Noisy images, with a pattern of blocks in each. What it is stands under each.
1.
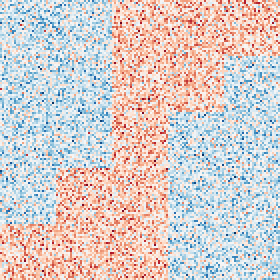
the same after a half turn
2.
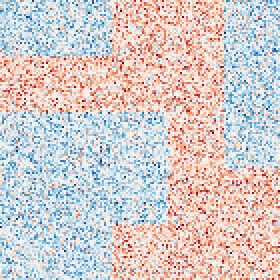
no symmetry
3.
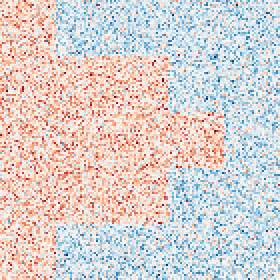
top and bottom mirror each other
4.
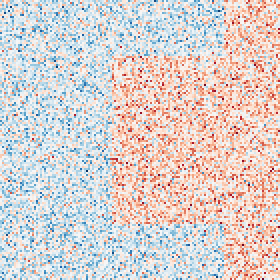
top and bottom mirror each other
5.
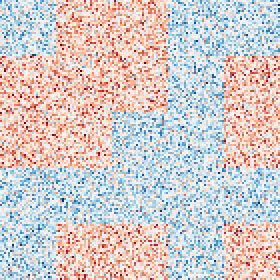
mirrored about the diagonal from the top left
